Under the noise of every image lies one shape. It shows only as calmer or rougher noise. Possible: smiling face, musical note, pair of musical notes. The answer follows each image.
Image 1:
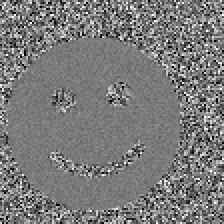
smiling face
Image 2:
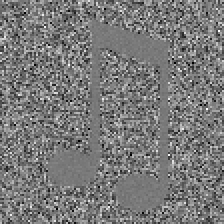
pair of musical notes
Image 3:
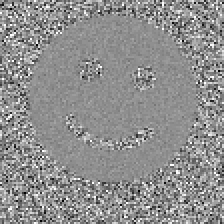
smiling face
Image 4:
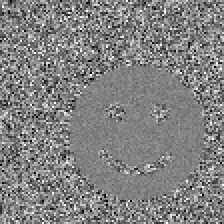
smiling face
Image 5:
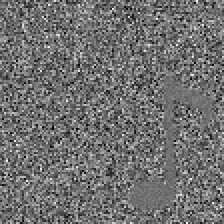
musical note
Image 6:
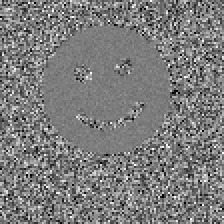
smiling face
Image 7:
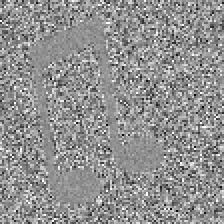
pair of musical notes
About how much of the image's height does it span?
nearly all
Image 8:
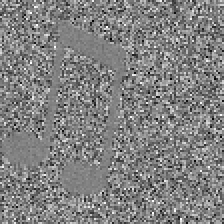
pair of musical notes
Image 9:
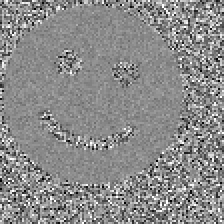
smiling face
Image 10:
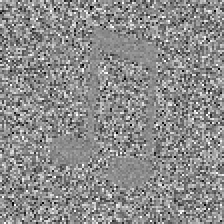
pair of musical notes
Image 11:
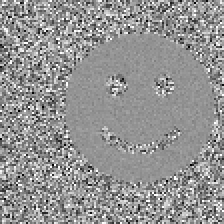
smiling face
